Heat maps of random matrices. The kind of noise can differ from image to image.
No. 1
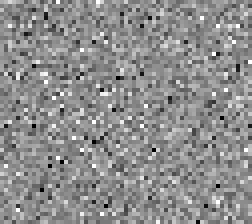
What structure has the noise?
heavy tails
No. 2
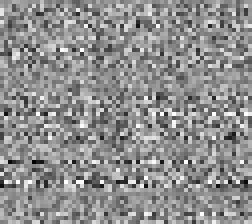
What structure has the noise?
rows of uneven size
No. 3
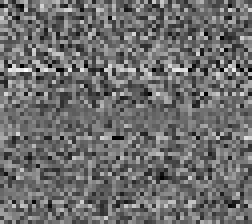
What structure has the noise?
rows of uneven size
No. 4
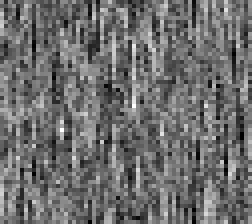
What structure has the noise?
streaked along the columns
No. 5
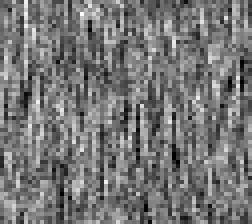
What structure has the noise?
streaked along the columns
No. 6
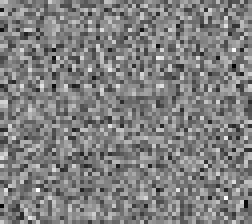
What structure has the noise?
low rank plus noise
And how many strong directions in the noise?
three or four
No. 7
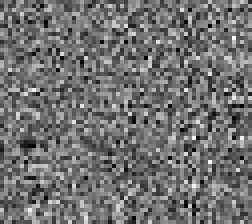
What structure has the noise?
low rank plus noise
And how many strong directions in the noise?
five to eight
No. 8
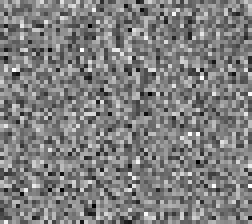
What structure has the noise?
low rank plus noise
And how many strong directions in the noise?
three or four
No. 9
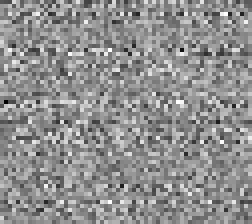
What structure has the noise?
rows of uneven size
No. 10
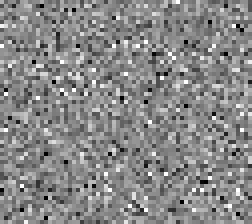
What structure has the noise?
heavy tails
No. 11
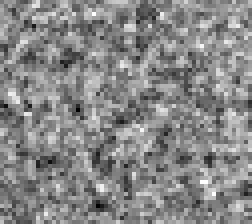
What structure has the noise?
blotchy
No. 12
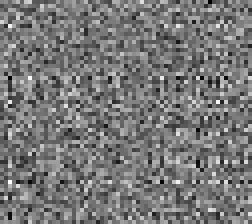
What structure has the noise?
low rank plus noise
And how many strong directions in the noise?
one
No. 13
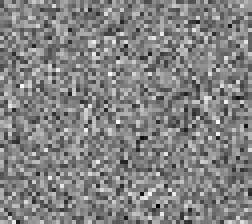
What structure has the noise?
independent entries
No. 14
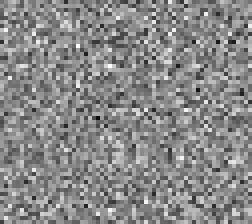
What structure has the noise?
low rank plus noise
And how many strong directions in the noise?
five to eight
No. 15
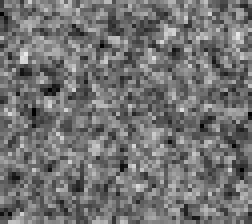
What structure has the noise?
blotchy
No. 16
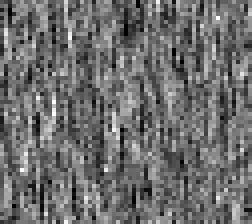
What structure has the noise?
streaked along the columns
